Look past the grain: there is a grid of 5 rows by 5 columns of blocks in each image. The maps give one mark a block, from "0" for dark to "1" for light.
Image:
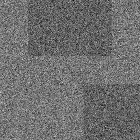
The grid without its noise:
1 0 0 0 1
1 0 0 0 1
1 1 1 1 1
1 1 1 0 0
1 1 1 0 0
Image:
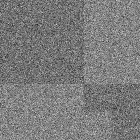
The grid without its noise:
0 0 0 1 1
0 0 0 1 1
0 0 0 1 1
1 1 1 0 0
1 1 1 1 0
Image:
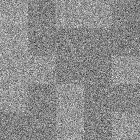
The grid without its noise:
1 0 1 1 0
1 0 0 0 0
1 1 0 0 1
1 0 1 0 0
0 0 1 0 1
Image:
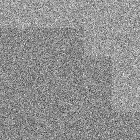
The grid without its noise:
1 1 1 1 1
0 0 0 1 1
0 0 0 0 1
0 0 0 0 1
0 0 0 0 0
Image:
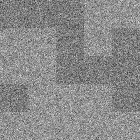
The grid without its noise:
0 0 0 1 1
1 1 0 1 0
1 1 0 0 0
0 1 1 1 0
1 1 1 1 1
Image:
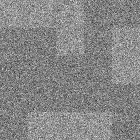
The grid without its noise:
1 1 1 0 0
0 0 1 0 1
0 0 0 0 1
0 0 0 0 0
0 1 1 1 0
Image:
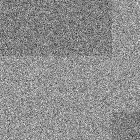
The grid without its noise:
0 0 0 0 1
0 0 0 0 1
1 1 1 1 1
1 1 1 1 1
1 1 1 1 0
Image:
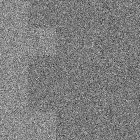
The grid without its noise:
1 0 0 0 0
1 1 0 0 0
1 0 0 0 0
1 0 0 0 0
1 1 0 0 0
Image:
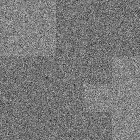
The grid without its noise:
1 1 0 0 0
1 1 0 0 0
0 0 0 0 1
0 0 0 1 1
0 0 0 0 1
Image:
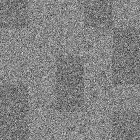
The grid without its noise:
0 1 1 0 1
1 1 1 1 0
1 1 0 1 0
0 1 0 1 1
0 1 1 1 0
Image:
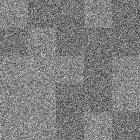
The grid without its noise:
1 0 0 1 0
0 1 0 0 0
1 1 1 0 1
1 1 0 0 1
1 1 0 1 0
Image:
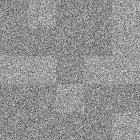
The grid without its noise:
0 1 0 0 1
0 0 0 0 1
1 1 0 1 1
0 0 1 0 0
0 0 0 0 1
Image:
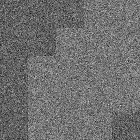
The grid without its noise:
0 0 0 1 1
0 0 1 1 1
0 1 1 1 1
0 1 1 1 1
0 1 1 1 0
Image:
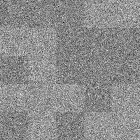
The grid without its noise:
0 0 0 1 1
1 1 0 0 0
0 1 0 0 0
1 1 1 0 1
0 1 0 1 1
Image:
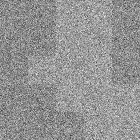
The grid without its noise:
0 0 1 1 0
0 0 1 1 0
0 1 1 1 0
0 0 1 1 1
0 0 0 1 1
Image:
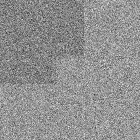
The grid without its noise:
0 0 0 1 1
0 0 0 1 1
0 0 1 1 1
1 1 1 1 1
1 1 1 1 1
